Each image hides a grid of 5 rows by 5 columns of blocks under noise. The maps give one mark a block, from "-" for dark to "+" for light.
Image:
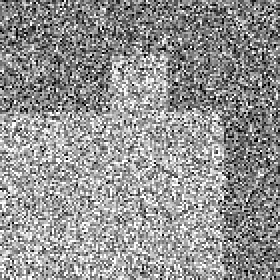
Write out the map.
-----
--+--
++++-
++++-
++++-
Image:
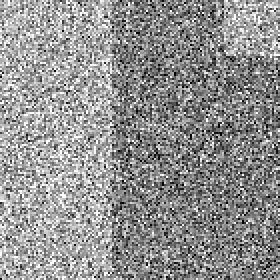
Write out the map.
++--+
++---
++---
++---
++---
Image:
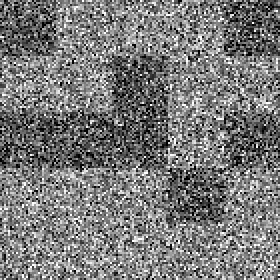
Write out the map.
-+++-
++-++
---+-
+++-+
+++++
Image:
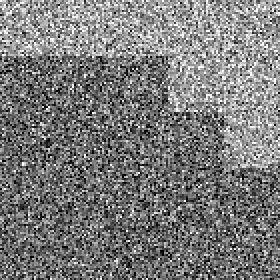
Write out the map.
+++++
---++
----+
-----
-----
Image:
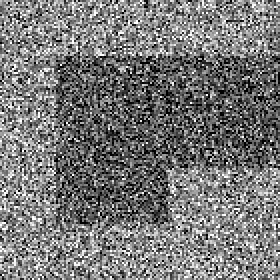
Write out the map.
+++++
+----
+----
+--++
+++++
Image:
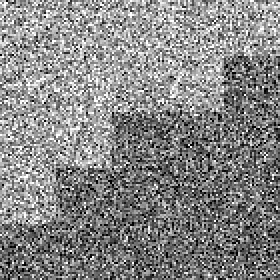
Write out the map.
+++++
++++-
++---
+----
-----
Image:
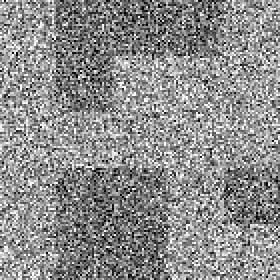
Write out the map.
+---+
+-+++
+++++
+--+-
+--++
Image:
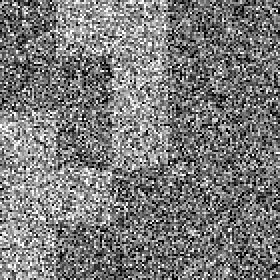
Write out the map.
-++--
--+--
+-+--
++---
+----
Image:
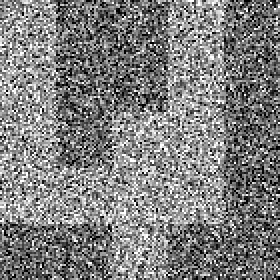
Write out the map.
+--+-
+--+-
+-++-
++++-
--+--
